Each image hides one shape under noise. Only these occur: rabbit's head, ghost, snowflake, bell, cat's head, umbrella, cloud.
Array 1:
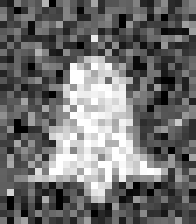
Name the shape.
bell
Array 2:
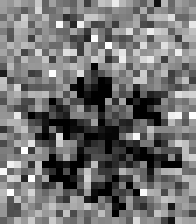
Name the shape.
snowflake
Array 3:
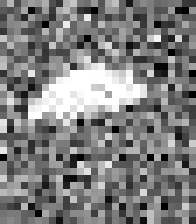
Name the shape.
umbrella
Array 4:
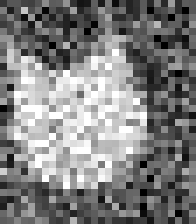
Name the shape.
cat's head
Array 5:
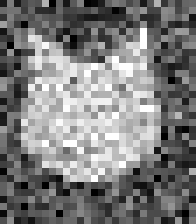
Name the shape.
cat's head
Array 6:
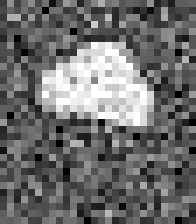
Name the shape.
cloud
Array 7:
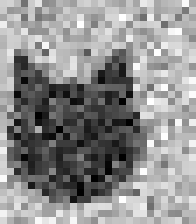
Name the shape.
cat's head
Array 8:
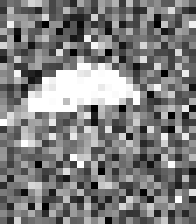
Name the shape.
umbrella
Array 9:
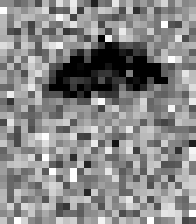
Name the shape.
umbrella
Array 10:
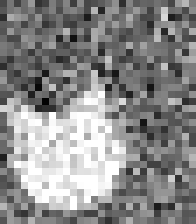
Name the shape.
cat's head
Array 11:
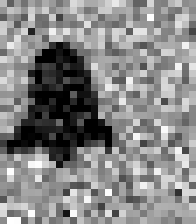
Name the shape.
bell
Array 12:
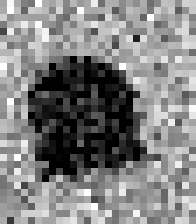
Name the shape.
ghost
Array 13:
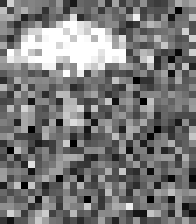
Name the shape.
umbrella
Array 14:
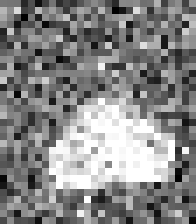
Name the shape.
cloud
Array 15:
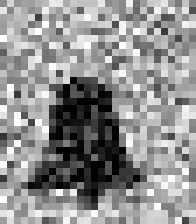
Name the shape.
bell
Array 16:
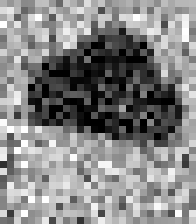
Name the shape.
cloud
